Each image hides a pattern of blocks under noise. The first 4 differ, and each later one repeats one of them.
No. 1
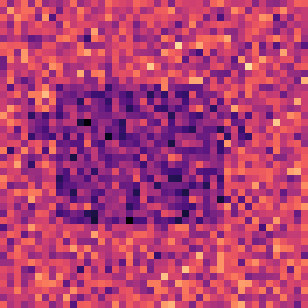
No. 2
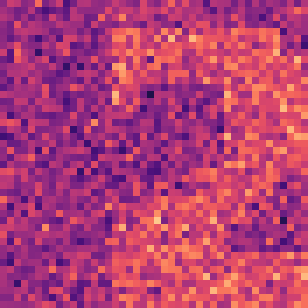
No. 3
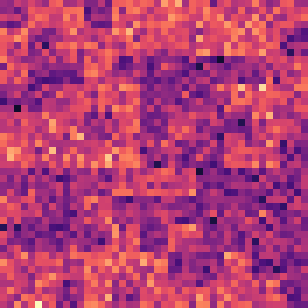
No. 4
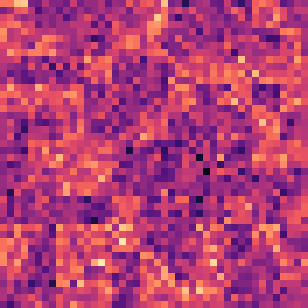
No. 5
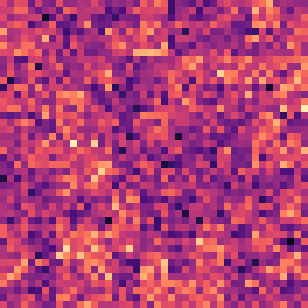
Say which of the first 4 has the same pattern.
4
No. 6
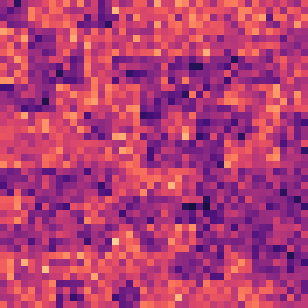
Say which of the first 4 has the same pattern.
3
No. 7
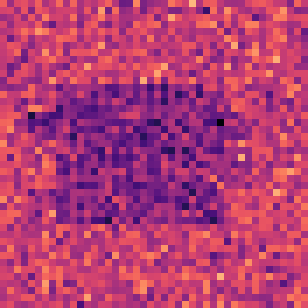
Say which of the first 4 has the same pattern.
1
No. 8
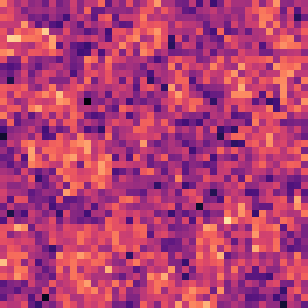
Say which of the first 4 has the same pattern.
4
